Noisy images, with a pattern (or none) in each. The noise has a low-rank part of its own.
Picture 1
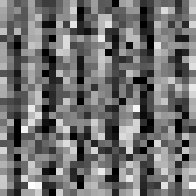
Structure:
vertical stripes
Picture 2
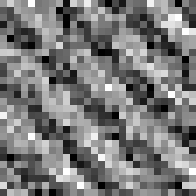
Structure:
diagonal stripes
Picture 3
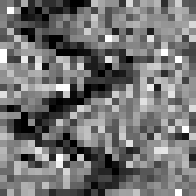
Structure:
a wavy band
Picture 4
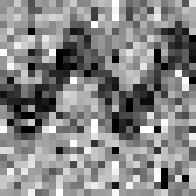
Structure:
a wavy band
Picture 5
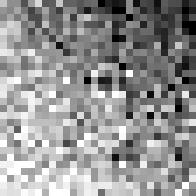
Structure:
a smooth slope
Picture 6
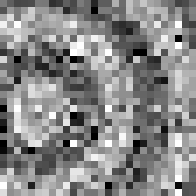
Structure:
rings round one point
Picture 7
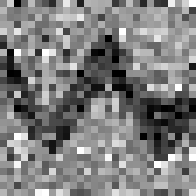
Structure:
a wavy band
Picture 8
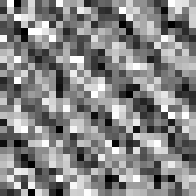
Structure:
diagonal stripes
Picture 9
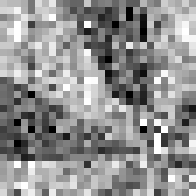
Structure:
spokes from one point
